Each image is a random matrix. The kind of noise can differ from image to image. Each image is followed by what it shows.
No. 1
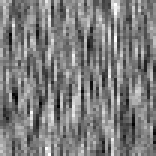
streaked along the columns
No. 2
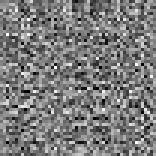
low rank plus noise
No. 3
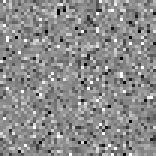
heavy tails
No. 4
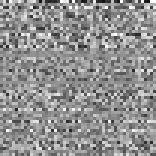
rows of uneven size
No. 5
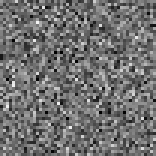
independent entries
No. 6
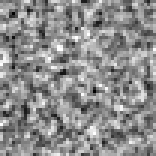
blotchy
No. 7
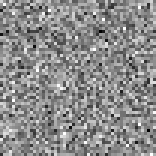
independent entries
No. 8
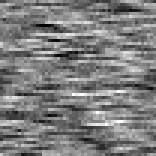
streaked along the rows
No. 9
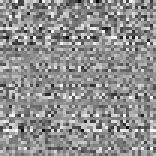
rows of uneven size
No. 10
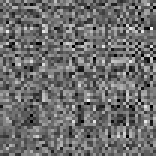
low rank plus noise
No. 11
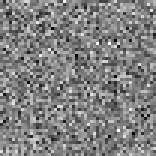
independent entries
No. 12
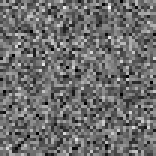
independent entries
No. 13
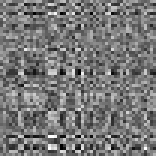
low rank plus noise
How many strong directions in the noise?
one
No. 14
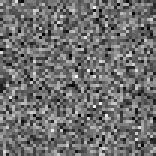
independent entries
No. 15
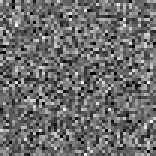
independent entries
